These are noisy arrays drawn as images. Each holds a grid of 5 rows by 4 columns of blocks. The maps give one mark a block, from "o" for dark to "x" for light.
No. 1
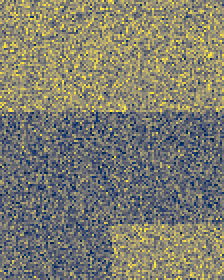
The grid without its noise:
x x x x
x x x x
o o o o
o o o o
o o x x
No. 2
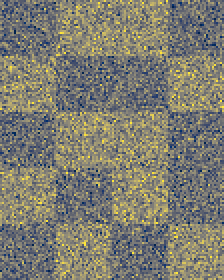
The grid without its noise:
o x x o
x o o x
o x x o
x o x o
o x o x
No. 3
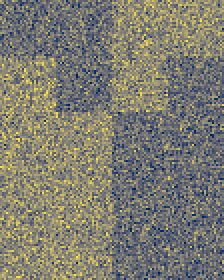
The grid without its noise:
o o x x
x o x o
x x o o
x x o o
x x o o
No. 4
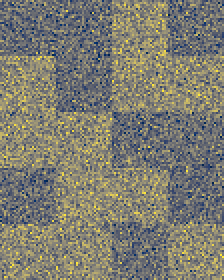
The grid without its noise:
o o x o
x o x x
x x o o
o x x o
x x o x
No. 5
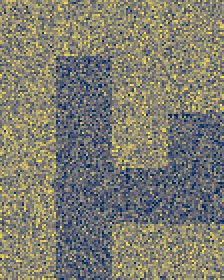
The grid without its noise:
x x x x
x o x x
x o x o
x o o o
x o x x
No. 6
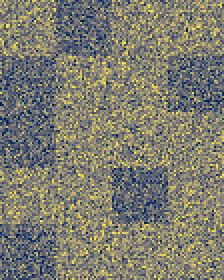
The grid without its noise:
x o x x
o x x o
o x x x
x x o x
o x x x
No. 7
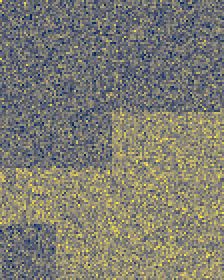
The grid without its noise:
o o o o
o o o o
o o x x
x x x x
o x x x
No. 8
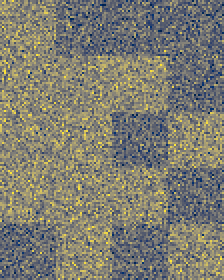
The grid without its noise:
x o o o
x x x o
x x o x
x x x o
o x o x
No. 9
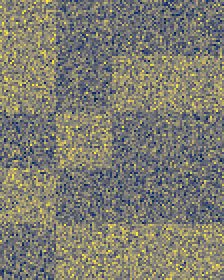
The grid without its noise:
x o o o
x o x x
o x o o
x o o o
o x x x
